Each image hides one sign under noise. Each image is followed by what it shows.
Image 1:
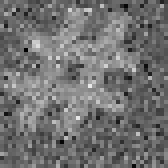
hash sign
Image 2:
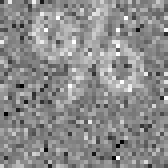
percent sign
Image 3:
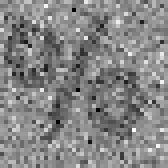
percent sign
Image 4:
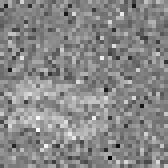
approximately sign
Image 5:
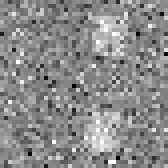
colon
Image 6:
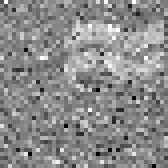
approximately sign
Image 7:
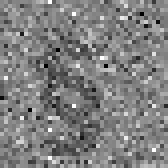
section sign
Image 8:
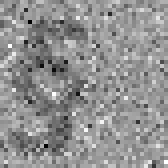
section sign
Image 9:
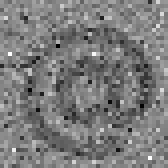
at sign
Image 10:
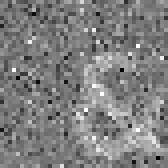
ampersand
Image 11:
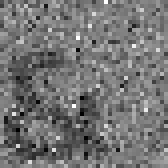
ampersand
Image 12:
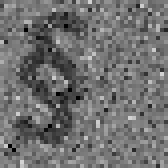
section sign
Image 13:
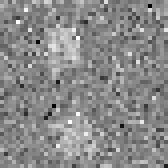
colon
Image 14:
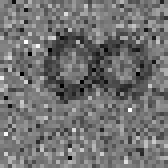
infinity sign
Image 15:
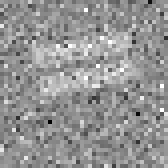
equals sign
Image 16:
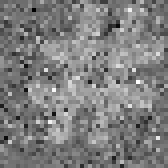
hash sign
